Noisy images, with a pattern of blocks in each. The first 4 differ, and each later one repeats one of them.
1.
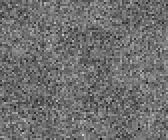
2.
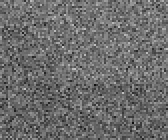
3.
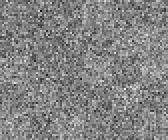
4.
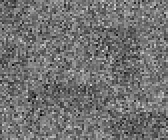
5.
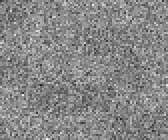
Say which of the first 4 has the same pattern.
4
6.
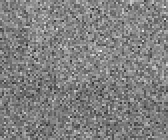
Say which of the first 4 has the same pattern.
2
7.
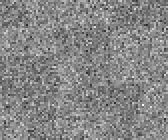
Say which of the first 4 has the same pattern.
1
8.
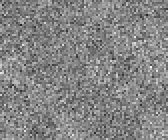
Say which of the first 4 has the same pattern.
3
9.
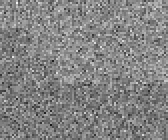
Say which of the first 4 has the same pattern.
2
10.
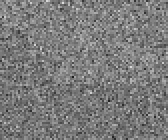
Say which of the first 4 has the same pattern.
2
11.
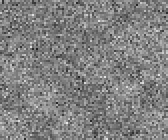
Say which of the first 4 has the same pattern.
3
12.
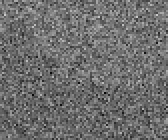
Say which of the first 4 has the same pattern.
2
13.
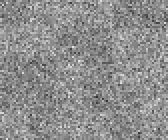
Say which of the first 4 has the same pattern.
1
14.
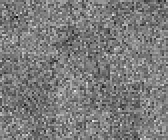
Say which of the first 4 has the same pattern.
1
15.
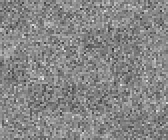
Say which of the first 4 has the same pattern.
4
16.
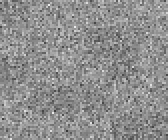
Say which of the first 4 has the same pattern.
4
